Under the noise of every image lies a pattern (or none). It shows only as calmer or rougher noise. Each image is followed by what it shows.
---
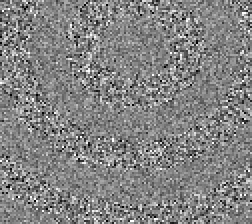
rings round one point
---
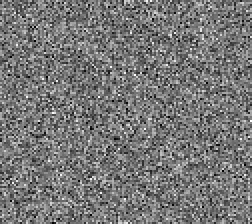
only noise
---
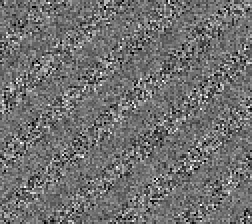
diagonal stripes
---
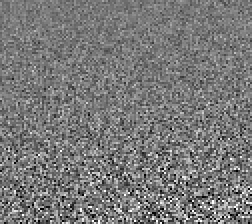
a smooth slope
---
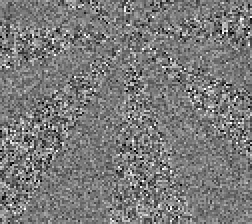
spokes from one point
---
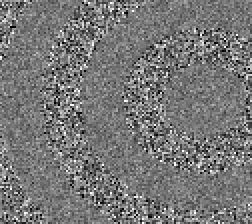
rings round one point
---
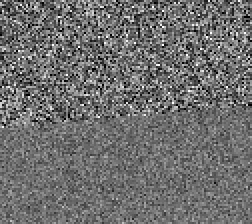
a sharp edge
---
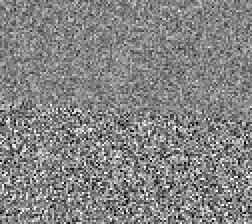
a sharp edge
